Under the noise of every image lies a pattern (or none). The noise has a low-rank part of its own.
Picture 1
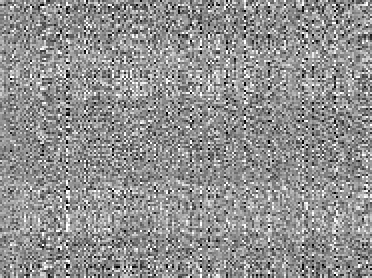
horizontal stripes
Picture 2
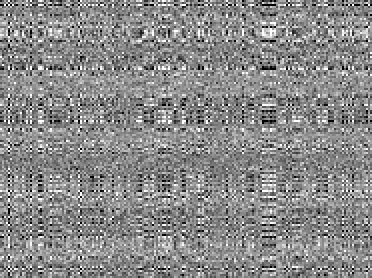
horizontal stripes
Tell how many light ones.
5
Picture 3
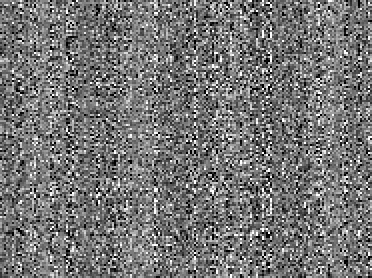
vertical stripes
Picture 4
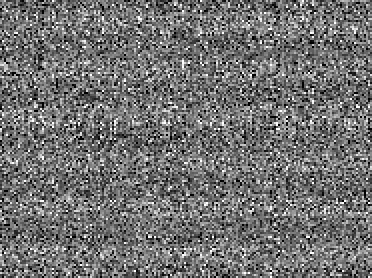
horizontal stripes
